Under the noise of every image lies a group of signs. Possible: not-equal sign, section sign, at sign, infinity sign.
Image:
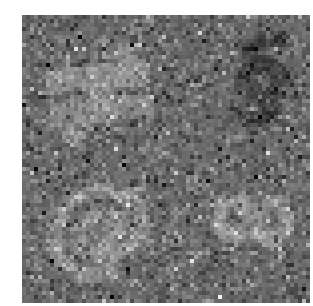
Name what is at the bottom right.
infinity sign
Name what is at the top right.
section sign
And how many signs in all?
4
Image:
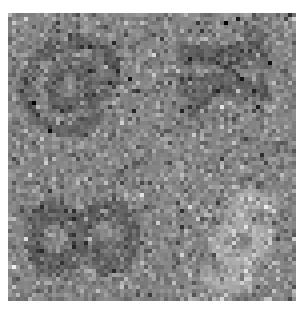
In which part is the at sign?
top left
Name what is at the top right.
not-equal sign
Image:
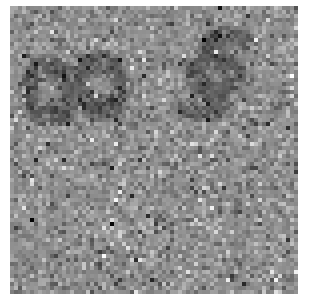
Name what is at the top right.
section sign
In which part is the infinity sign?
top left
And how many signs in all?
2
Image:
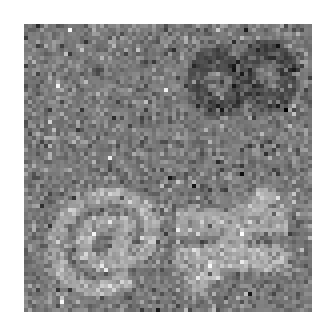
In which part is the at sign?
bottom left
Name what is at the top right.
infinity sign
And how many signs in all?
3
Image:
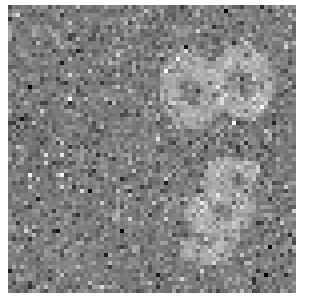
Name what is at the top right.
infinity sign
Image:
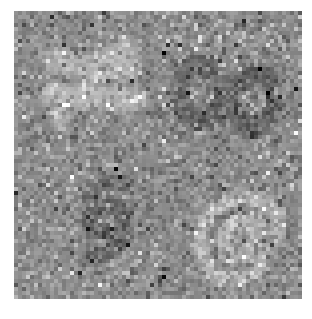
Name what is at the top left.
not-equal sign
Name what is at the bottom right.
at sign
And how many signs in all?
4
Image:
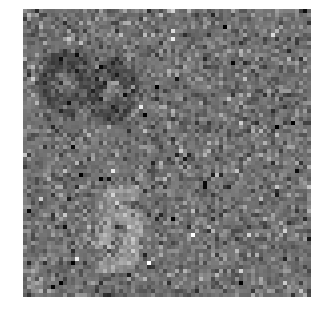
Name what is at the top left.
infinity sign
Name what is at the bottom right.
nothing
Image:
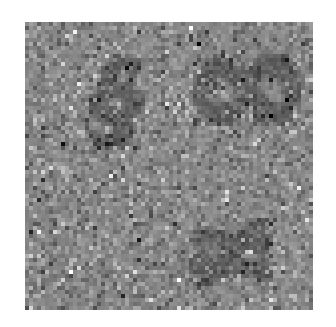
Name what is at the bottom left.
nothing
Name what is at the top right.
infinity sign
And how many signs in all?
3
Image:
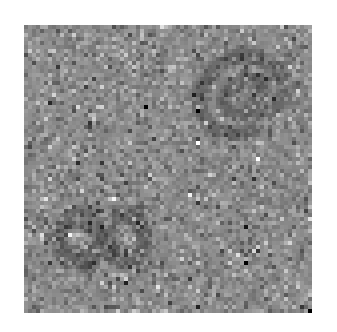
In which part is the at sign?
top right
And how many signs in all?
2
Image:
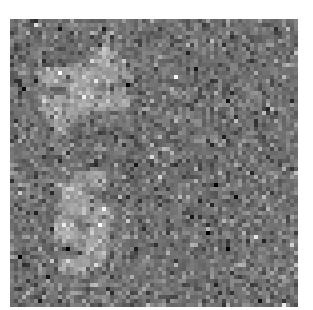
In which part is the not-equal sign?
top left
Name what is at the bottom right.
nothing
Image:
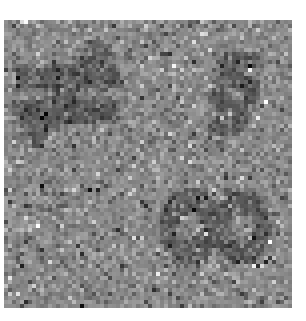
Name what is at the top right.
section sign
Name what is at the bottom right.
infinity sign
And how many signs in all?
3
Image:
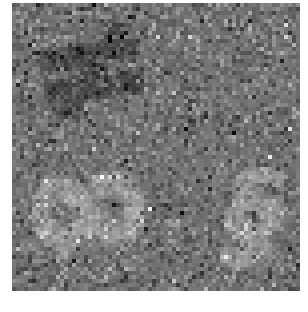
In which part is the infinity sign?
bottom left
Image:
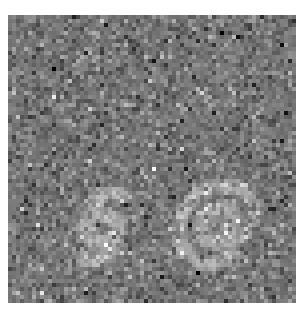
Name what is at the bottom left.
section sign
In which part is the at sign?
bottom right
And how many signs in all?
2
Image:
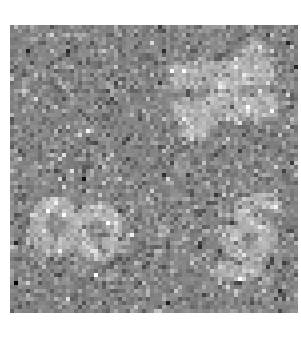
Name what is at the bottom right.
section sign
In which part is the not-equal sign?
top right
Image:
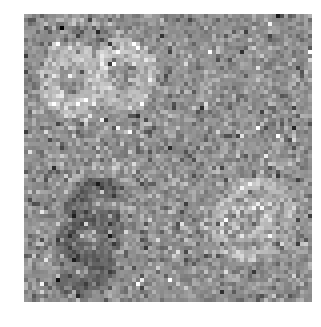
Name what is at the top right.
nothing
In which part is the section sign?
bottom left
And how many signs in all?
3
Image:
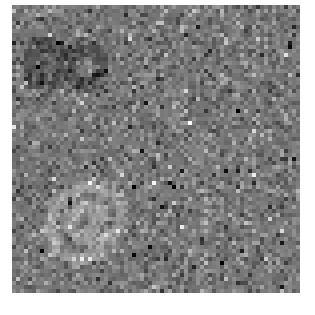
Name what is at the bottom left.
at sign
